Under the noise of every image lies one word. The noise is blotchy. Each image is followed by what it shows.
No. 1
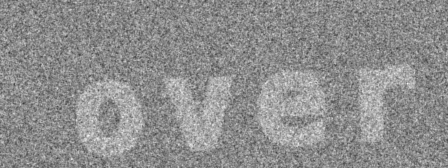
over
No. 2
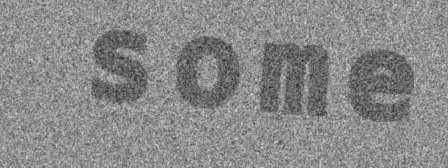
some
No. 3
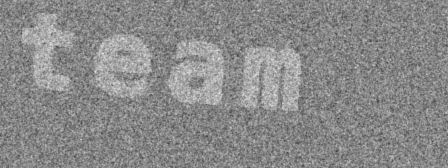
team
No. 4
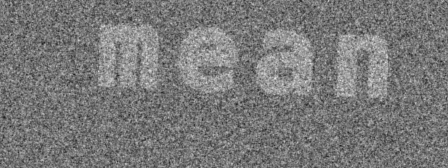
mean
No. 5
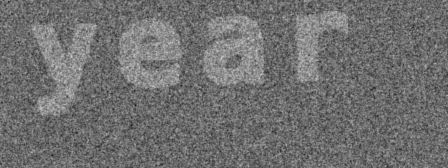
year
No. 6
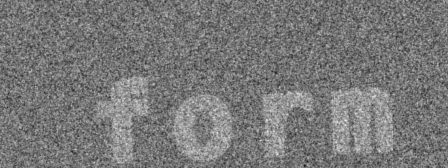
form
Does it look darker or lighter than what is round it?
lighter
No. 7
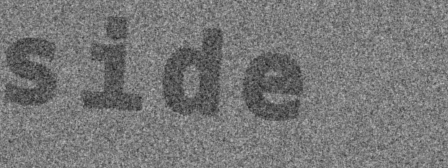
side
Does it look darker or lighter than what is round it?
darker
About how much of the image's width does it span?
two thirds
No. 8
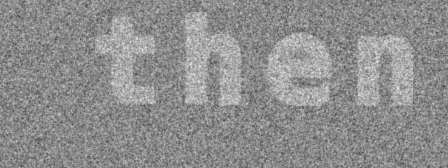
then
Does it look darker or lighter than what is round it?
lighter
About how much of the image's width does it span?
two thirds
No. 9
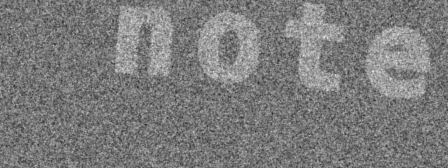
note
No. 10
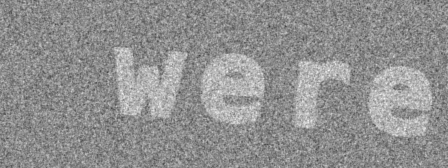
were
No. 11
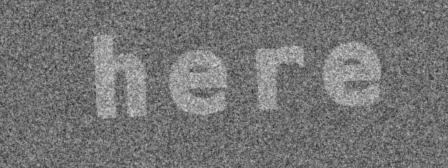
here
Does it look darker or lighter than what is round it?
lighter
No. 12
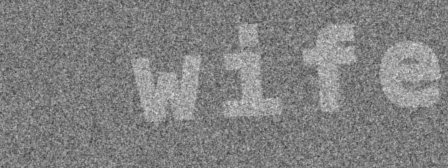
wife
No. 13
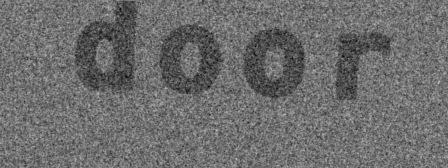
door
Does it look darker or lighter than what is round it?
darker
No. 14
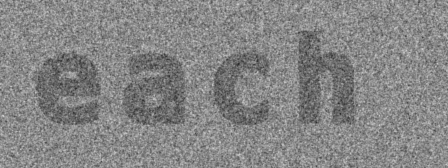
each
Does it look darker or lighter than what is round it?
darker
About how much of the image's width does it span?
two thirds
